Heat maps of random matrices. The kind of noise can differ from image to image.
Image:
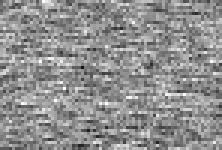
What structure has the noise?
streaked along the rows
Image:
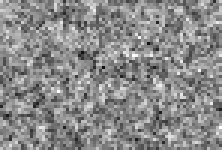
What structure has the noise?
blotchy
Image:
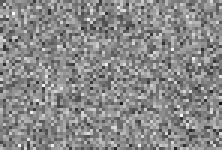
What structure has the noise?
independent entries
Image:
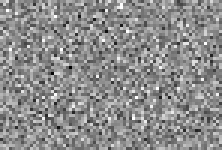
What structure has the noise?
independent entries
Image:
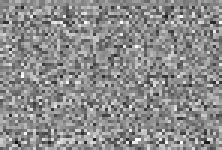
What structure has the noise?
rows of uneven size
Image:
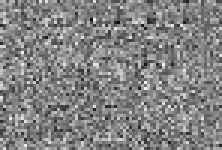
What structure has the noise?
low rank plus noise
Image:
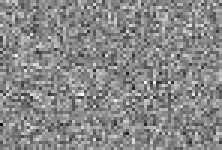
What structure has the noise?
low rank plus noise
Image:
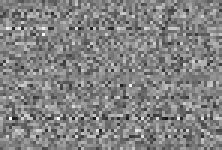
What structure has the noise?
rows of uneven size
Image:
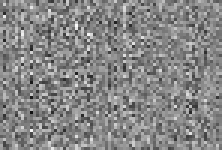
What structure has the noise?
columns of uneven size
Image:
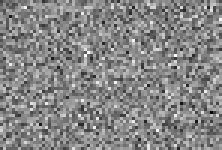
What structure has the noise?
independent entries
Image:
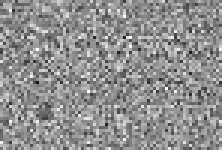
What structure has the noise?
low rank plus noise
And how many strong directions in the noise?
three or four
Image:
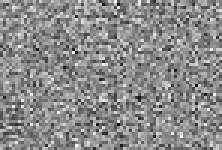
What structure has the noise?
low rank plus noise
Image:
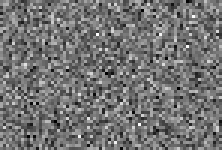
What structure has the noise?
independent entries
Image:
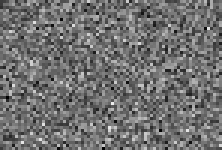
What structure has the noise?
independent entries
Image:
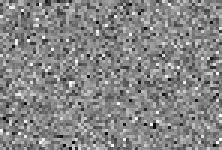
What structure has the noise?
heavy tails
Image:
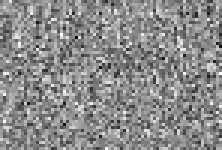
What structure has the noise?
low rank plus noise
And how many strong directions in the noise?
two
